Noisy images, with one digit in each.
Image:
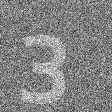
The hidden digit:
3
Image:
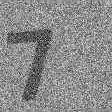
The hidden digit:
7
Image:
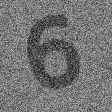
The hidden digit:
6
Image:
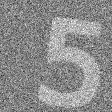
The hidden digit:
5
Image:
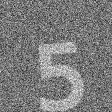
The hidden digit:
5
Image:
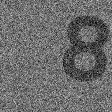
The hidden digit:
8
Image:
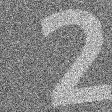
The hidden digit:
2
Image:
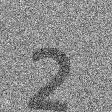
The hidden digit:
2
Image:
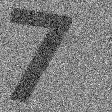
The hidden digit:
7
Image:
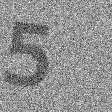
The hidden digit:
5
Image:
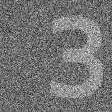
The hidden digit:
3
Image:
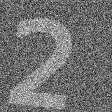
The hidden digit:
2
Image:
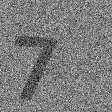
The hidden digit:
7
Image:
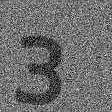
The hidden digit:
3
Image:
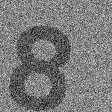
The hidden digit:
8
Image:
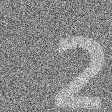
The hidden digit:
2
